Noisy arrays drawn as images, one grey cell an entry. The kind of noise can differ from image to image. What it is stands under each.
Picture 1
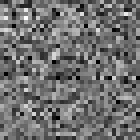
low rank plus noise
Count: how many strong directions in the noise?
three or four
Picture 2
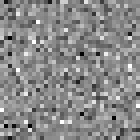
heavy tails
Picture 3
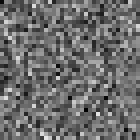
independent entries
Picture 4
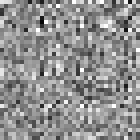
low rank plus noise
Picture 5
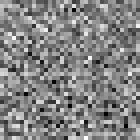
independent entries
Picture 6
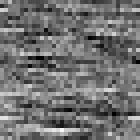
streaked along the rows
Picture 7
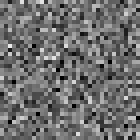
independent entries
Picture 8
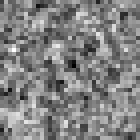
blotchy
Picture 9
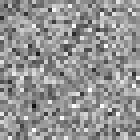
independent entries
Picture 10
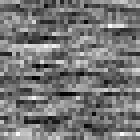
streaked along the rows
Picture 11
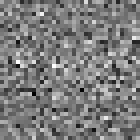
low rank plus noise
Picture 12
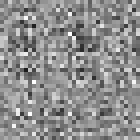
low rank plus noise
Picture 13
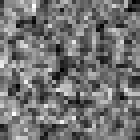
blotchy
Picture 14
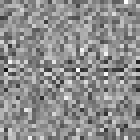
low rank plus noise
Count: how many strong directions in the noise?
one
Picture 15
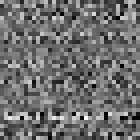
rows of uneven size
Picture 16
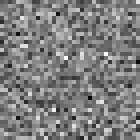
independent entries
